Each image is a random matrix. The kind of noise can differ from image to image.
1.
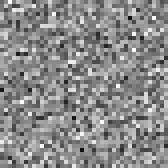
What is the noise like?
independent entries
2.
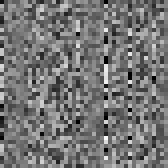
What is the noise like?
columns of uneven size
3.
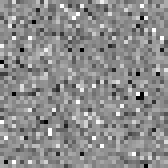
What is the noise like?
heavy tails
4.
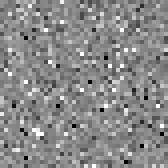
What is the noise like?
heavy tails
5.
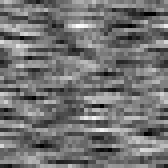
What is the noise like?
streaked along the rows
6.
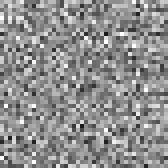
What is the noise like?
low rank plus noise
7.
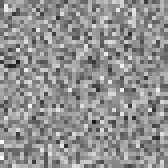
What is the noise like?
independent entries
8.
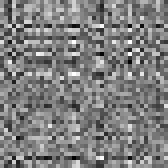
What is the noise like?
low rank plus noise
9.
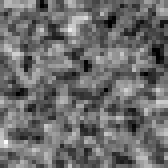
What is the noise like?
blotchy
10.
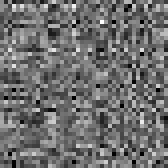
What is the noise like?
low rank plus noise
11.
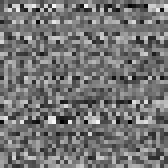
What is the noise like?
rows of uneven size
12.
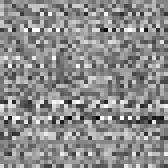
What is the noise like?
rows of uneven size
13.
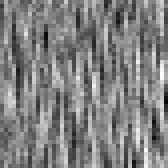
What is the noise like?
streaked along the columns
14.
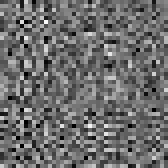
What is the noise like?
low rank plus noise
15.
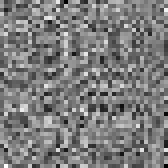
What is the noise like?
low rank plus noise
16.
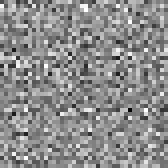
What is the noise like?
low rank plus noise
